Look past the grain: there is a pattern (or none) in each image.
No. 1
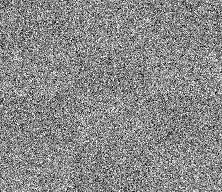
a checkerboard
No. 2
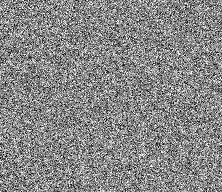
only noise
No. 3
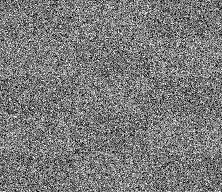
a checkerboard
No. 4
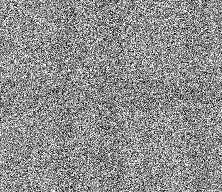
bands of rows crossing bands of columns
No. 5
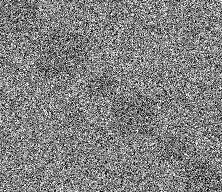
blocks along the diagonal
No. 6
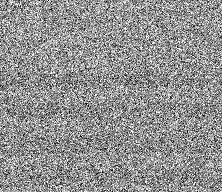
bands of rows
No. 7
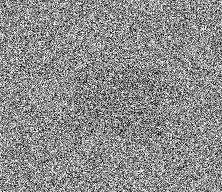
one block
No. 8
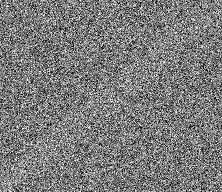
a diagonal band
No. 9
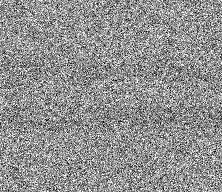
bands of rows
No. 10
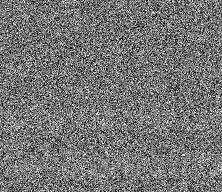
bands of rows
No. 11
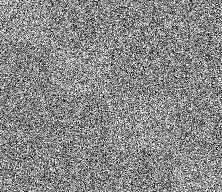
blocks along the diagonal
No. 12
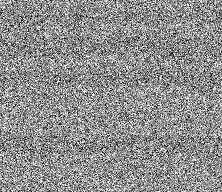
bands of rows
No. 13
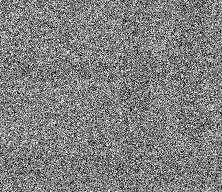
bands of rows crossing bands of columns
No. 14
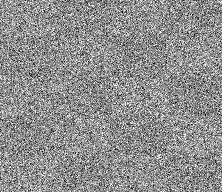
a checkerboard
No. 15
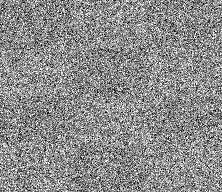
a checkerboard
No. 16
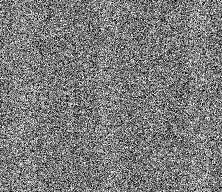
bands of columns
